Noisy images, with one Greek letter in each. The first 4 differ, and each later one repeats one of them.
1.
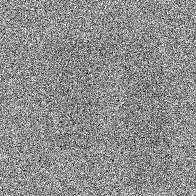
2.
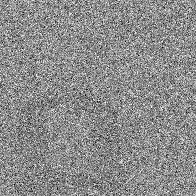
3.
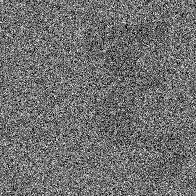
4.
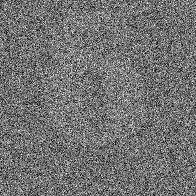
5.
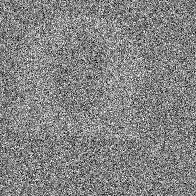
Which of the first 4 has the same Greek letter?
2
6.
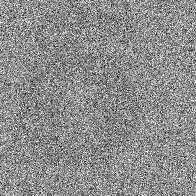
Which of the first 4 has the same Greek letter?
4
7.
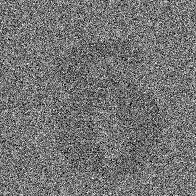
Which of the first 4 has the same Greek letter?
4
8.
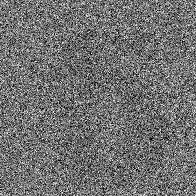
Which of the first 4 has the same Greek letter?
4
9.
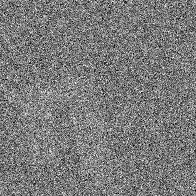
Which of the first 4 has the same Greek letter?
1
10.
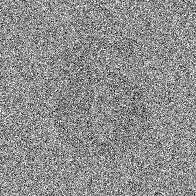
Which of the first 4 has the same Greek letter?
4
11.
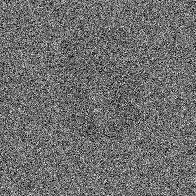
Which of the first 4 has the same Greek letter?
4
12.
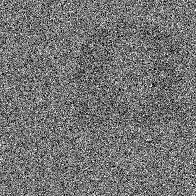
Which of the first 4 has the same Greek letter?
2
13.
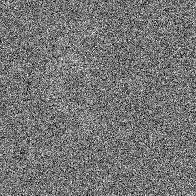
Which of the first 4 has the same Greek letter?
3
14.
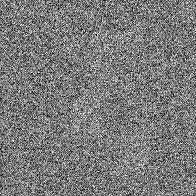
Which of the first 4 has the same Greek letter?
3
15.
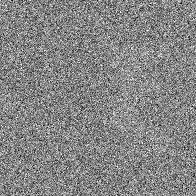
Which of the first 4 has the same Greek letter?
3
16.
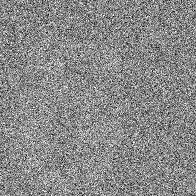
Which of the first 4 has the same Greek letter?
4
